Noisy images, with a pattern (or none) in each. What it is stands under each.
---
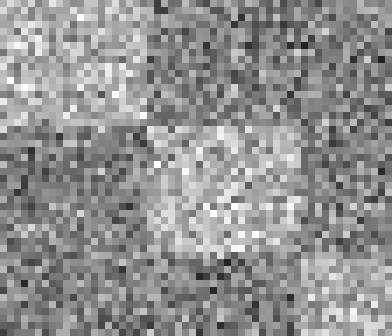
blocks along the diagonal
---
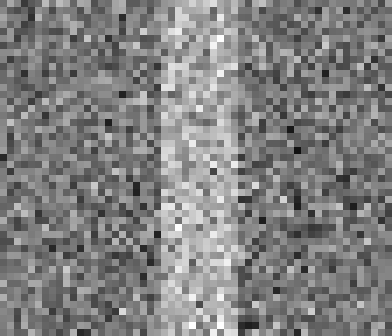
one band of columns
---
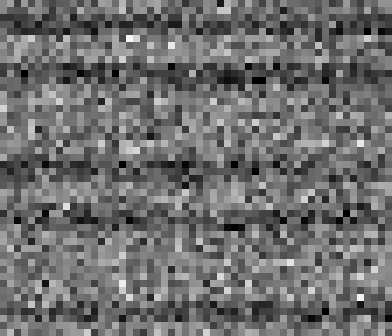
bands of rows
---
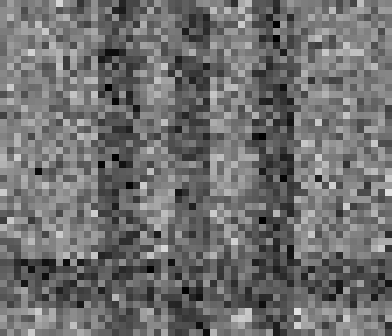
bands of rows crossing bands of columns
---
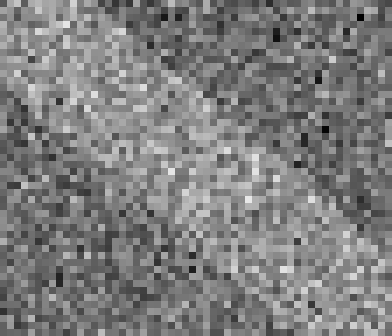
a diagonal band
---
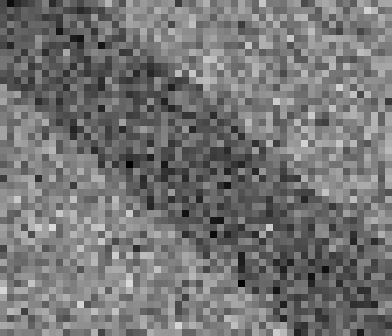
a diagonal band
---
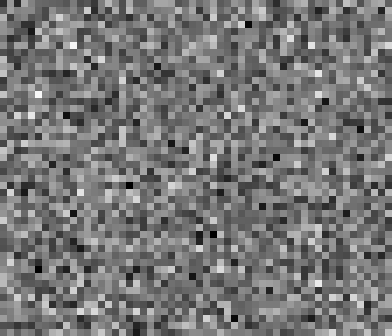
only noise
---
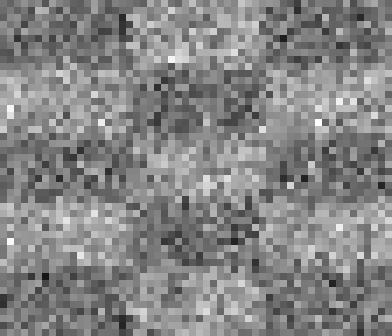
a checkerboard
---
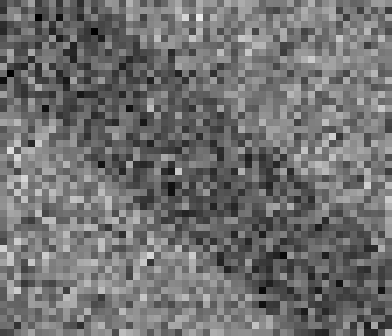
a diagonal band
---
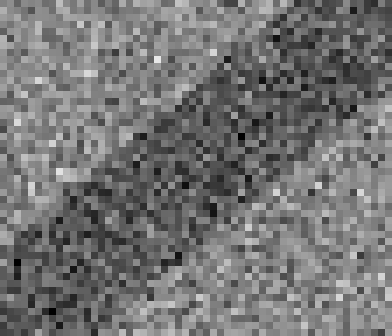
a diagonal band
